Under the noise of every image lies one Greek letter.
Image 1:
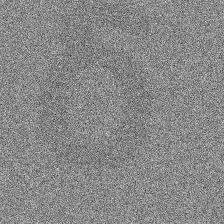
delta
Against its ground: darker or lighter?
darker
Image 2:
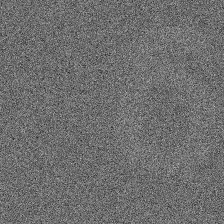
delta
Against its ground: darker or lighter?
lighter
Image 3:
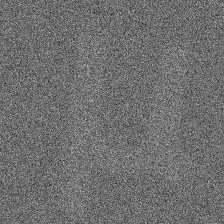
mu
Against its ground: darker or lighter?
lighter
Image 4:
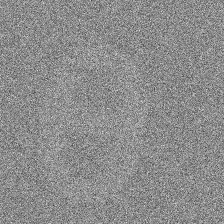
theta
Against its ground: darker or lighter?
lighter
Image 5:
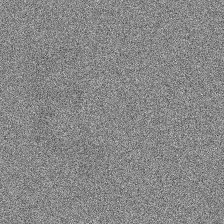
xi
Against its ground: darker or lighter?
darker
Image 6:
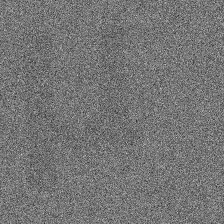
mu
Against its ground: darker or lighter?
darker
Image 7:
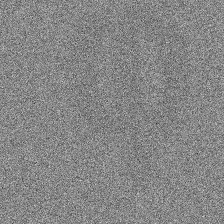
phi
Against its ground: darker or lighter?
darker
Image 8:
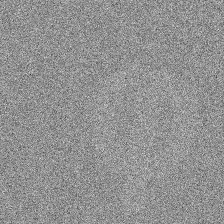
phi
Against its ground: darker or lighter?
lighter
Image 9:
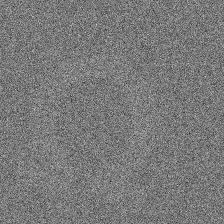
omega
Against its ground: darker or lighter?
lighter
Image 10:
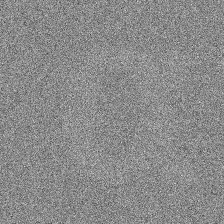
alpha
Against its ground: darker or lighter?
lighter
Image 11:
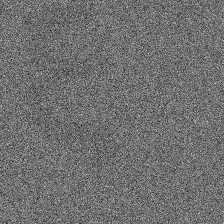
xi
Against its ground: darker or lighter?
darker
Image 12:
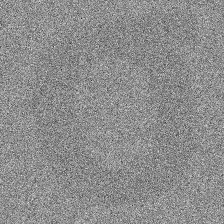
sigma
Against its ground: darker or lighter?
darker
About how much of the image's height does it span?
nearly all
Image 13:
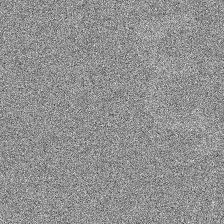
xi
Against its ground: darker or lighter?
lighter
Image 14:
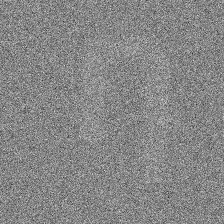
eta
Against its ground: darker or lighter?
lighter
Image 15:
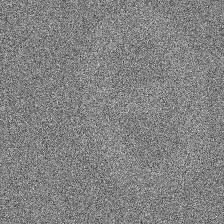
theta
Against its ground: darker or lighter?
lighter
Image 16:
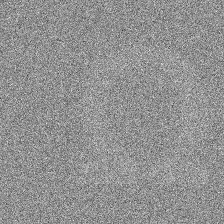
omega
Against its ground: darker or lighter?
lighter
